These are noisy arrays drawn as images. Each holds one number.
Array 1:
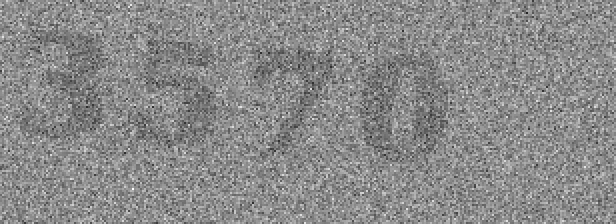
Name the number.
3570
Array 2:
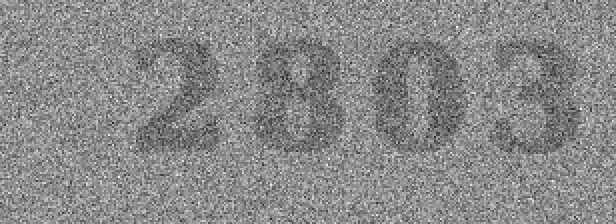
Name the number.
2803
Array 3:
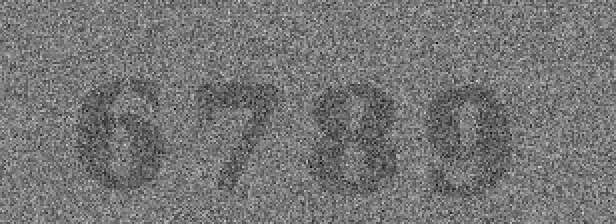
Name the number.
6789
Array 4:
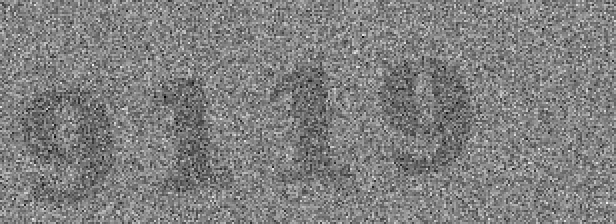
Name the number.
9119
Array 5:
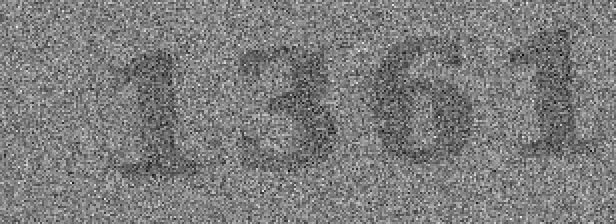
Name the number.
1361
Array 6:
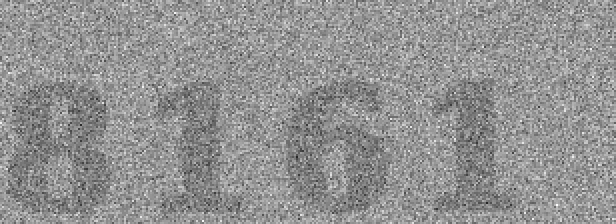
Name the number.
8161
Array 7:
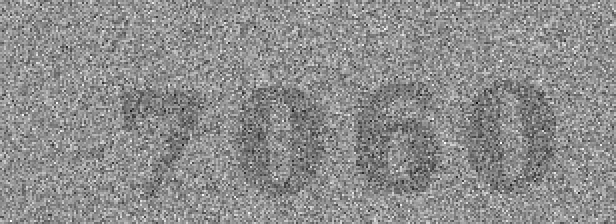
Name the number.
7060
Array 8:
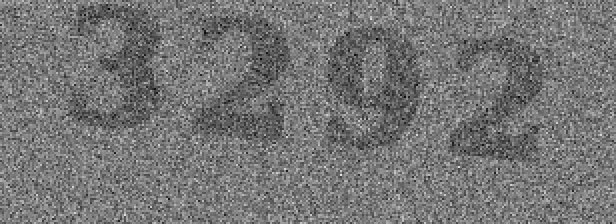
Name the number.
3292
